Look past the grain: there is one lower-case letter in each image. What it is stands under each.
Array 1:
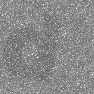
d
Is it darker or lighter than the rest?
darker
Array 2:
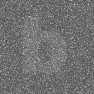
b
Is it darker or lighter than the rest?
lighter
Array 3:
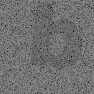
b
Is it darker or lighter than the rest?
darker
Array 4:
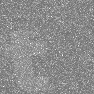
t
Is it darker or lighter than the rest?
lighter
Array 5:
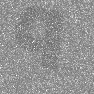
q
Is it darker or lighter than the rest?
darker
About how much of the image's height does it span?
two thirds
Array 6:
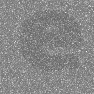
e
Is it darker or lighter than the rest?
darker
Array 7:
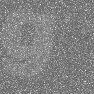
g
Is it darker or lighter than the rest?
lighter
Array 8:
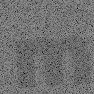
m
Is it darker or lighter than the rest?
darker
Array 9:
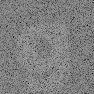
g
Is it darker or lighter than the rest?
lighter
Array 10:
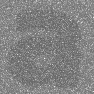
a
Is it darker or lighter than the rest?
darker
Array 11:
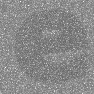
e
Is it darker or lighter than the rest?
darker
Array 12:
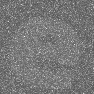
e
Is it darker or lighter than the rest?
lighter
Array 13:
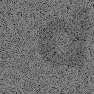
d
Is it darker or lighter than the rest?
darker
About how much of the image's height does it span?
two thirds
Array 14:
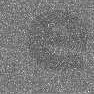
e
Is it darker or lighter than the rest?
darker
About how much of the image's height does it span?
two thirds
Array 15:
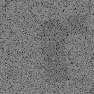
r
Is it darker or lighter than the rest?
darker
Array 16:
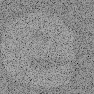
e
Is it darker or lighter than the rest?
lighter
